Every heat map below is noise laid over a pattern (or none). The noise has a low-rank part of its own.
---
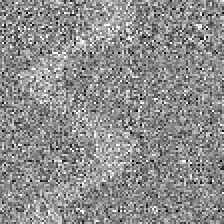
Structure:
a wavy band
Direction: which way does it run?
top to bottom
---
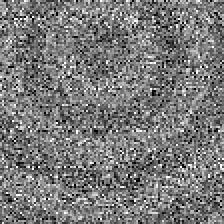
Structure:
rings round one point
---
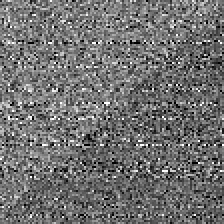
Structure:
a sharp edge
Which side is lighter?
top left
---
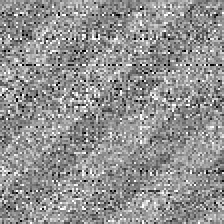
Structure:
diagonal stripes
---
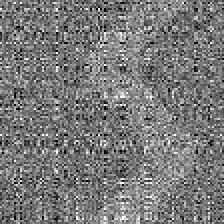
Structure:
a wavy band
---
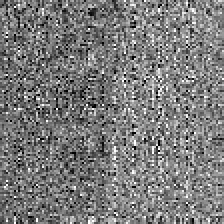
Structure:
a sharp edge
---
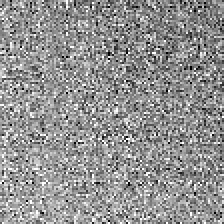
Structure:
a smooth slope
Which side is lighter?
bottom left
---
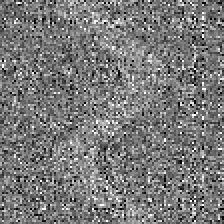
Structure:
a wavy band
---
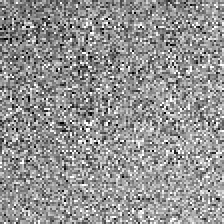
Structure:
a smooth slope
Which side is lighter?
bottom right
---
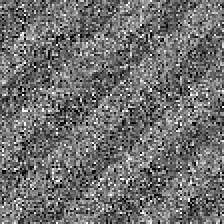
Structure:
diagonal stripes
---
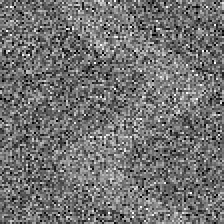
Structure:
a wavy band
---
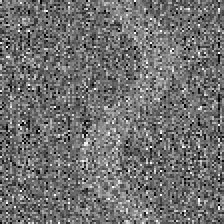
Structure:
a wavy band
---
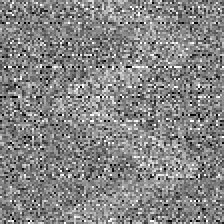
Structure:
a wavy band
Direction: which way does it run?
top to bottom
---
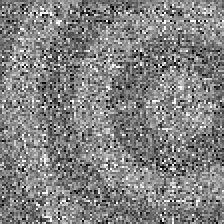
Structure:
rings round one point
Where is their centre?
middle right
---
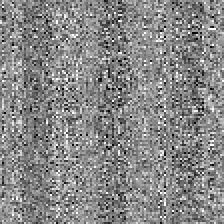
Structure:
vertical stripes
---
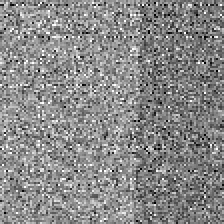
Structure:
a sharp edge
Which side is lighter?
left
